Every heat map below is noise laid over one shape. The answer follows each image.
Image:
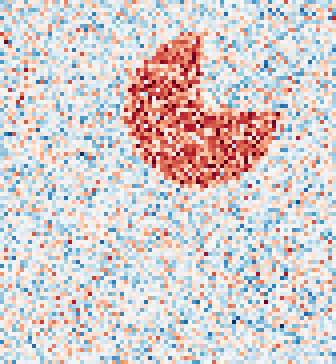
disc with a wedge cut out
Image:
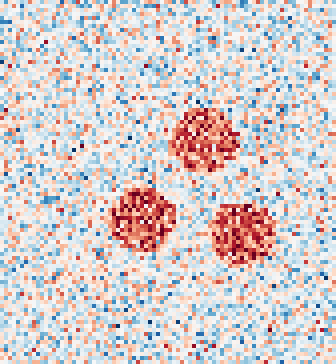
three dots
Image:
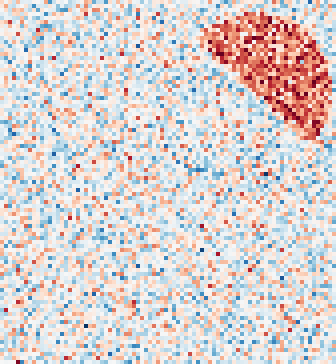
half disc
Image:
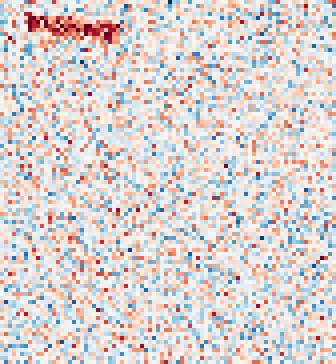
bar
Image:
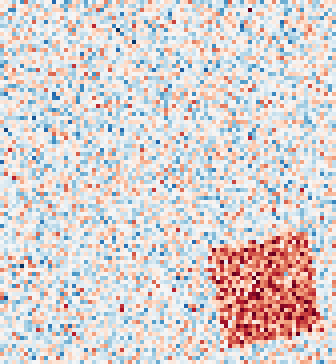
square
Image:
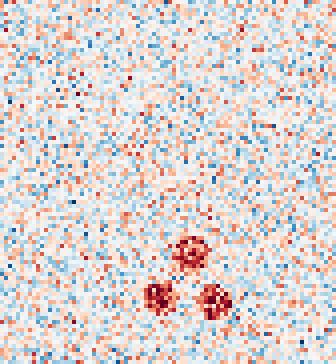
three dots
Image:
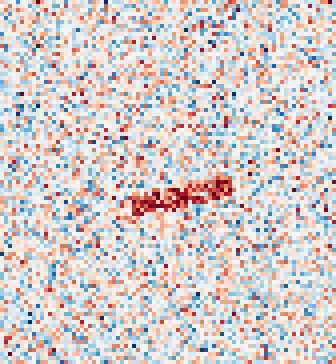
bar
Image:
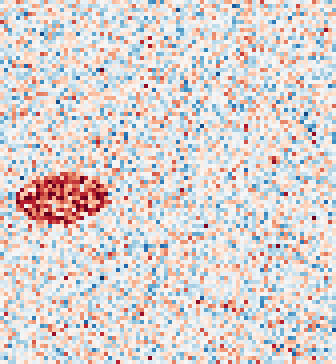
ellipse
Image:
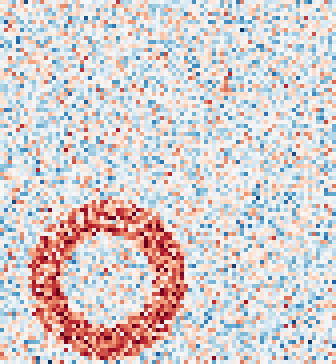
ring
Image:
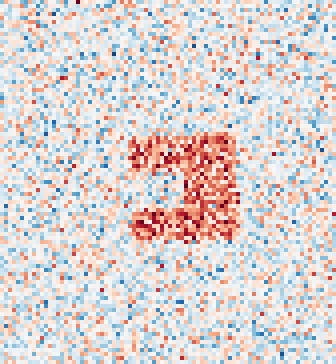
square with a notch
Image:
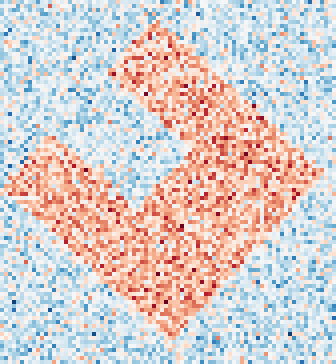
square with a notch
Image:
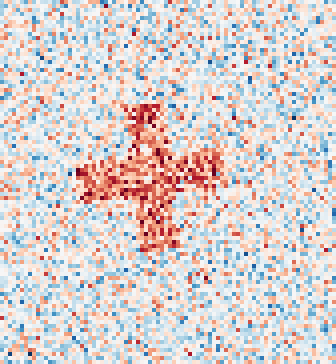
cross
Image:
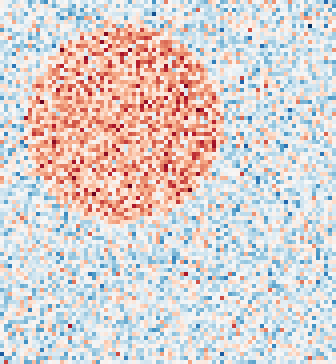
disc
